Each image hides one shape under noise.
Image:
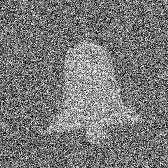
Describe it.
light bell
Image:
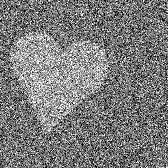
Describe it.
light heart
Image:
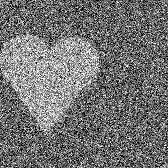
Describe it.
light heart
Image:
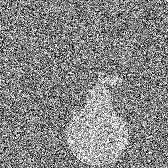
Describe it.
light pear
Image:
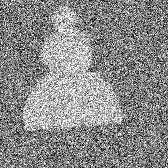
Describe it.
light chess pawn
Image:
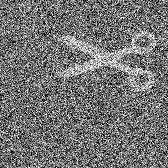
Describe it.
light pair of scissors
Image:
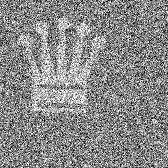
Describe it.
light chess queen
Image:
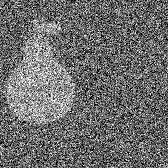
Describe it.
light pear
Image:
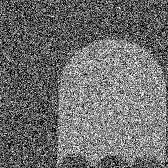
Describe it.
light ghost
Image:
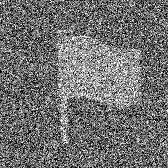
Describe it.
light flag
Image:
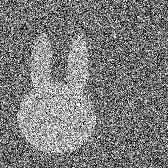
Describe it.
light rabbit's head
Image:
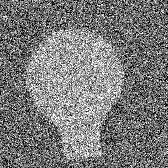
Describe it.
light light bulb
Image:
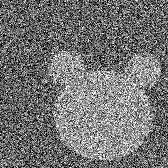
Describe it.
light bear's head
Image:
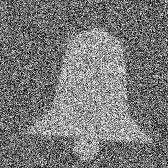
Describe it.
light bell
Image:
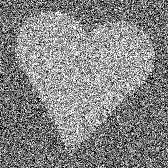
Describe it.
light heart
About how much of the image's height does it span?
nearly all
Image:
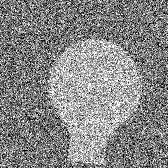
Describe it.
light light bulb
